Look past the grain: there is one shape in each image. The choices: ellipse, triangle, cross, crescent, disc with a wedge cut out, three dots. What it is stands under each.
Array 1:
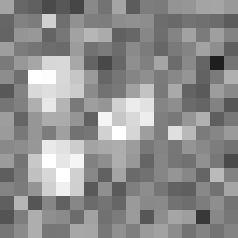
three dots
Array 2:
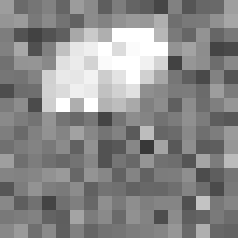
ellipse
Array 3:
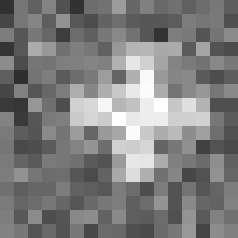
cross
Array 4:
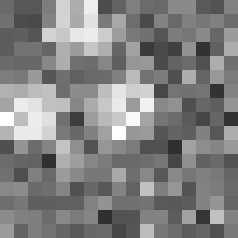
three dots
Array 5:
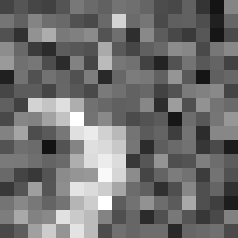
crescent
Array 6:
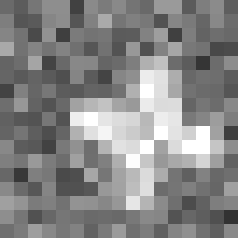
cross
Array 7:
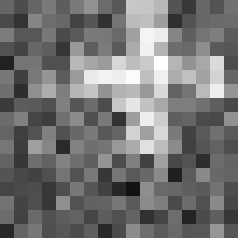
cross
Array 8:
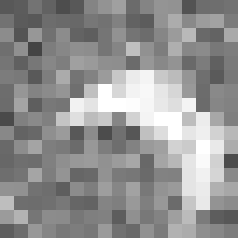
crescent
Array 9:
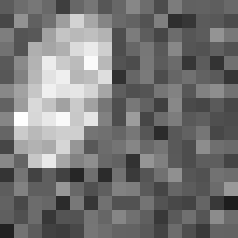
ellipse
